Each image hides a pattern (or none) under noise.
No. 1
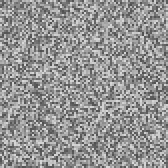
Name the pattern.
only noise
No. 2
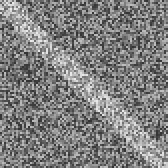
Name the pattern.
a diagonal band
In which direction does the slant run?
top left to bottom right
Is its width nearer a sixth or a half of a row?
a sixth
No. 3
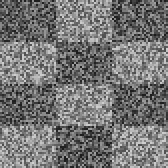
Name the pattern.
a checkerboard
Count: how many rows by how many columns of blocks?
4 by 3
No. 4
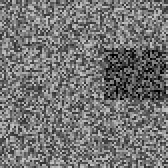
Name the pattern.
one block
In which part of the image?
middle right
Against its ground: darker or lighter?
darker
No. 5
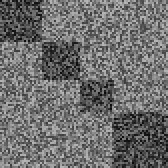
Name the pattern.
blocks along the diagonal
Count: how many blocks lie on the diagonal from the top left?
4
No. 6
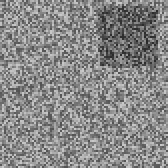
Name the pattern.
one block
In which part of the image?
top right
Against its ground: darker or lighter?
darker
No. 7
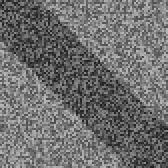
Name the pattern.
a diagonal band
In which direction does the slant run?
top left to bottom right
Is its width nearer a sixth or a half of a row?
a half
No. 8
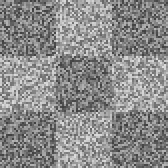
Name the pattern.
a checkerboard
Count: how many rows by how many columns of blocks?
3 by 3
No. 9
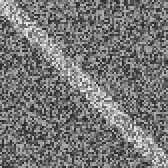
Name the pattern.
a diagonal band
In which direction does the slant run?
top left to bottom right
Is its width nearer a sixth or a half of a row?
a sixth
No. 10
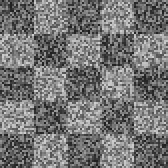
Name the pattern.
a checkerboard
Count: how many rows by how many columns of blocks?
5 by 5
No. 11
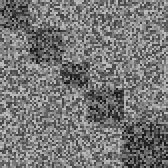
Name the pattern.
blocks along the diagonal
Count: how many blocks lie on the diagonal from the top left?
5
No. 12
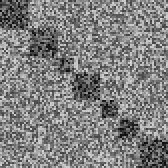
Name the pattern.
blocks along the diagonal
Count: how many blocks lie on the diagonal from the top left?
7
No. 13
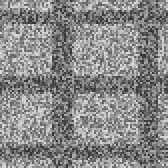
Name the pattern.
bands of rows crossing bands of columns
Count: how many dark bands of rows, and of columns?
3 and 2
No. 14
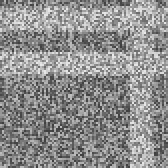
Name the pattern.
bands of rows crossing bands of columns
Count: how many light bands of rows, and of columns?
2 and 1
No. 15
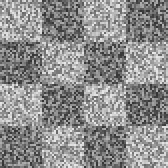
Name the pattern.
a checkerboard
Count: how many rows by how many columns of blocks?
4 by 4
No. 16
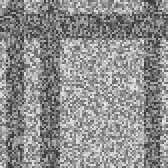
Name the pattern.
bands of rows crossing bands of columns
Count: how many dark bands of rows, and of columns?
1 and 3
